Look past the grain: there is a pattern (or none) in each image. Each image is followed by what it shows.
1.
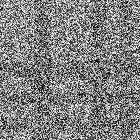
bands of rows crossing bands of columns
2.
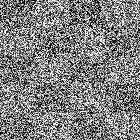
a checkerboard
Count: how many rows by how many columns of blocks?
5 by 4
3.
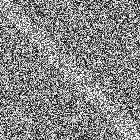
a diagonal band
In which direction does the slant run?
top left to bottom right
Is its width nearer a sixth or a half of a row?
a sixth
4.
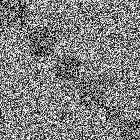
blocks along the diagonal
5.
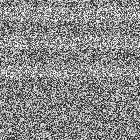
bands of rows
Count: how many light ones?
3
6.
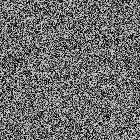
only noise
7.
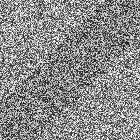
a diagonal band
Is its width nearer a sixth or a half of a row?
a half
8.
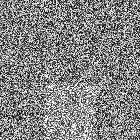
one block
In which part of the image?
bottom middle
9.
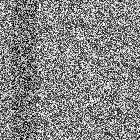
one band of columns
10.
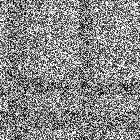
bands of rows crossing bands of columns
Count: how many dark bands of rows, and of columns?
2 and 2
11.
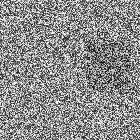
one block
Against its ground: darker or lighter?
darker
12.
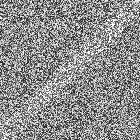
a diagonal band
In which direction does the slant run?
bottom left to top right
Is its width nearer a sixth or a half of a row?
a sixth
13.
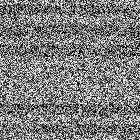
bands of rows
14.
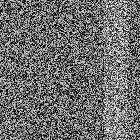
one band of columns
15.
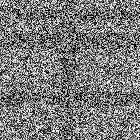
bands of rows crossing bands of columns
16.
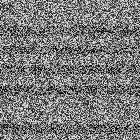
bands of rows
